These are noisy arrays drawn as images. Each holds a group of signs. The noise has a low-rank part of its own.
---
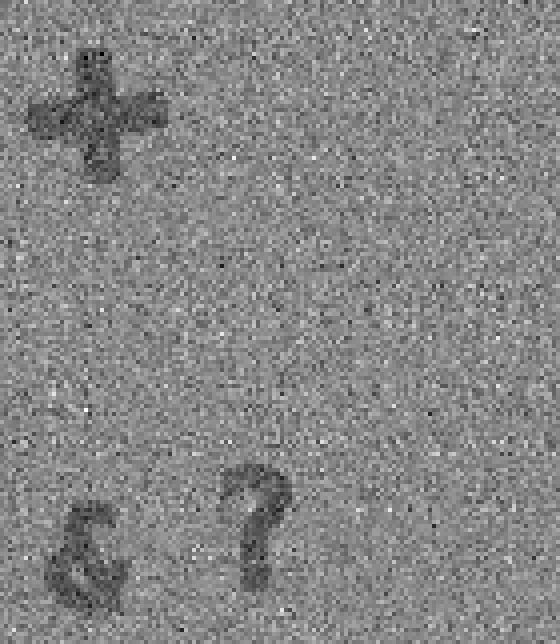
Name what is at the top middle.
nothing
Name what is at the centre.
nothing
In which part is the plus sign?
top left
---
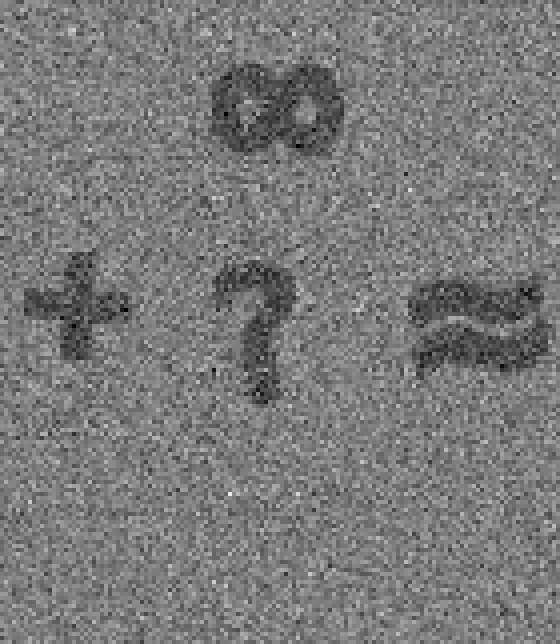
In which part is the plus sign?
middle left
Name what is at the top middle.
infinity sign
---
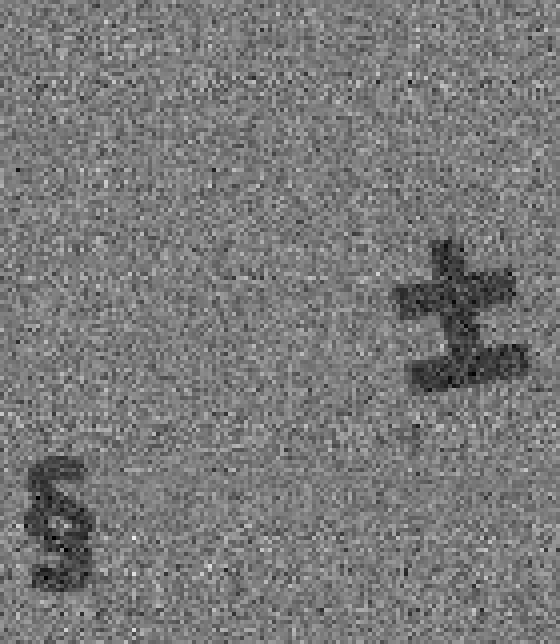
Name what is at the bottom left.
section sign
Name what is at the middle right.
plus-minus sign
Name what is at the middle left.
nothing
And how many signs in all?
2
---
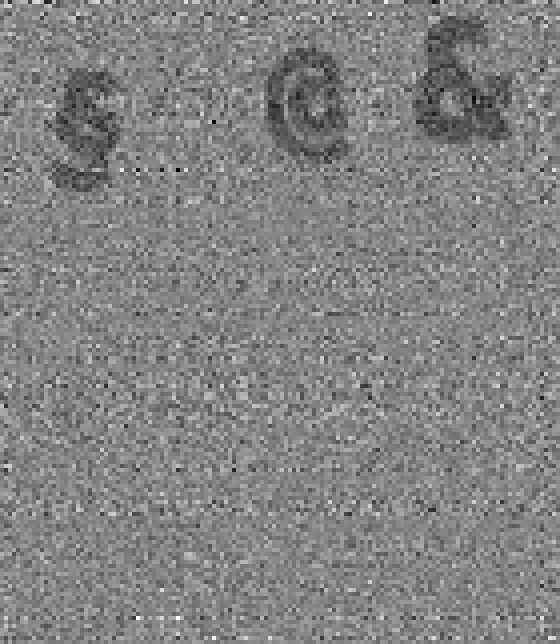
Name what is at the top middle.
at sign
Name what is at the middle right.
nothing
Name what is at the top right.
ampersand
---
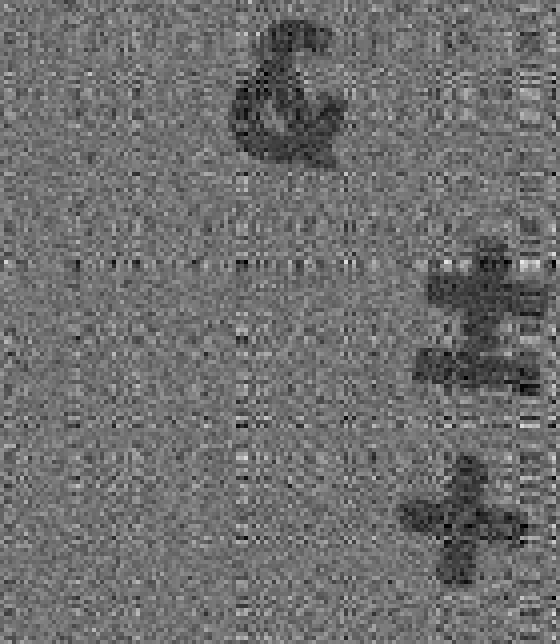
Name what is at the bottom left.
nothing
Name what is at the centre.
nothing
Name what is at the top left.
nothing
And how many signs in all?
3
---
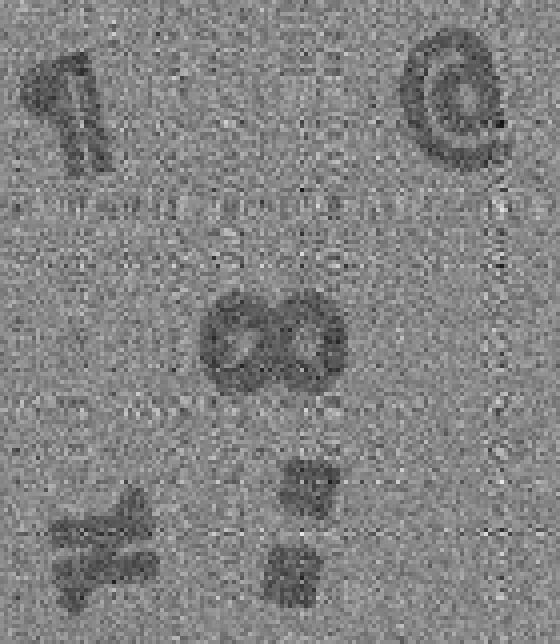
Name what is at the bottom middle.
colon
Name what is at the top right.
at sign
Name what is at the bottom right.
nothing
